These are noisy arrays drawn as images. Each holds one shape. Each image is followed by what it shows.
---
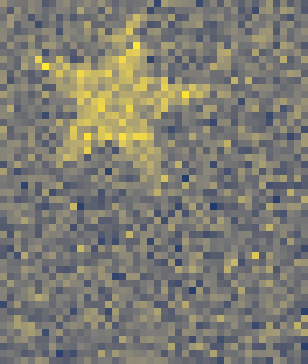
light star
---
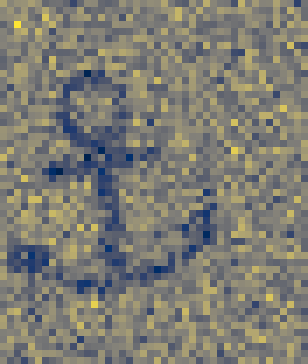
dark anchor
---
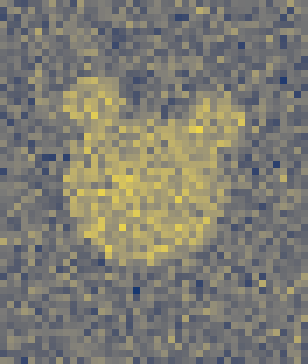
light bear's head
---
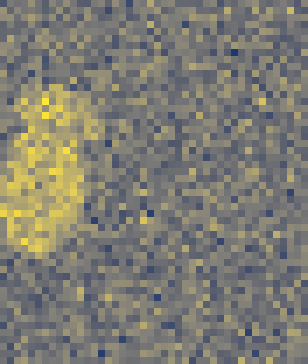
light footprint
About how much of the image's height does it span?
half
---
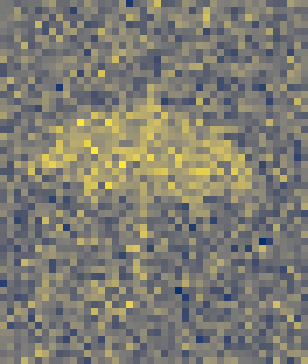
light umbrella
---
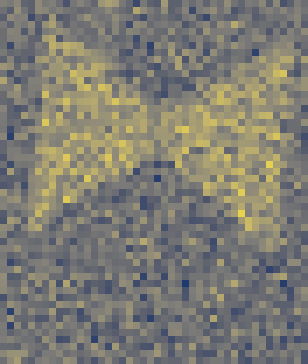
light bow tie
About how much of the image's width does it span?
nearly all
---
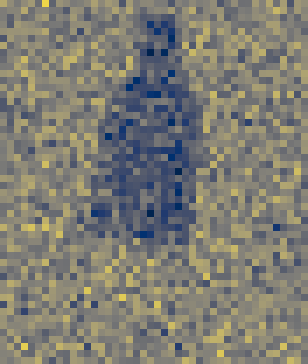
dark bottle
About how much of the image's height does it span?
two thirds
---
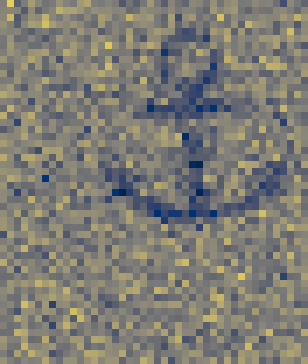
dark anchor
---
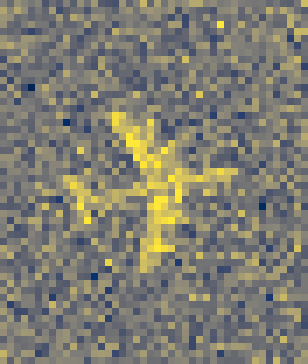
light airplane
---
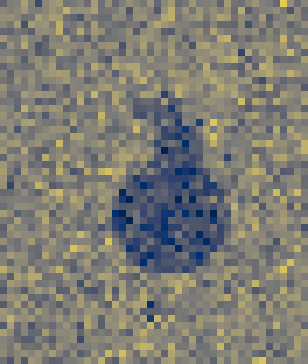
dark pear
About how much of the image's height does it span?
half
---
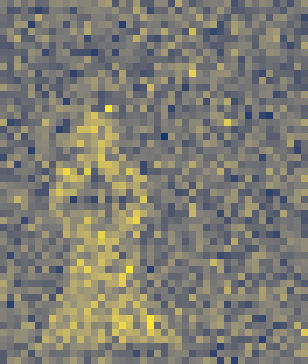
light chess bishop
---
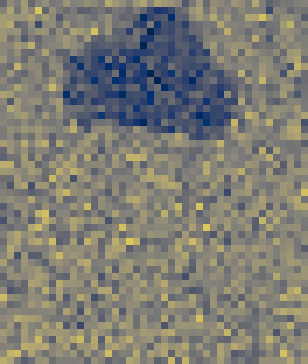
dark cloud
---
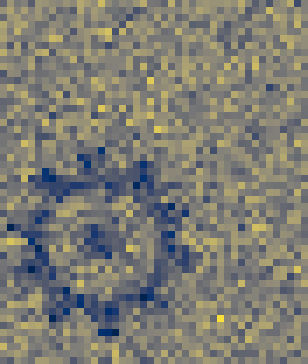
dark gear
